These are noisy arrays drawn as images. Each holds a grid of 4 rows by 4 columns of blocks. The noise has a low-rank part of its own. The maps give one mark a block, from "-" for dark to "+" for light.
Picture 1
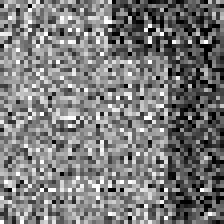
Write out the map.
++--
+++-
+++-
+++-
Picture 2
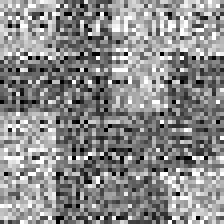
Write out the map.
+-++
--+-
+---
+--+
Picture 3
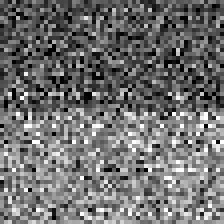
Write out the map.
----
----
++++
++++
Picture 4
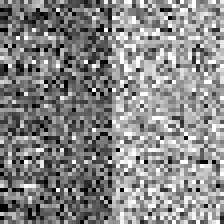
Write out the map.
--++
--++
--++
--++
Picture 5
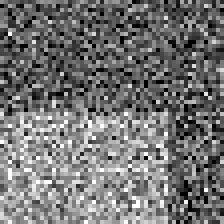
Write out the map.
----
----
+++-
+++-
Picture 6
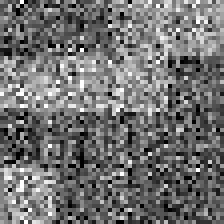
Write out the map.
--++
+++-
----
+---
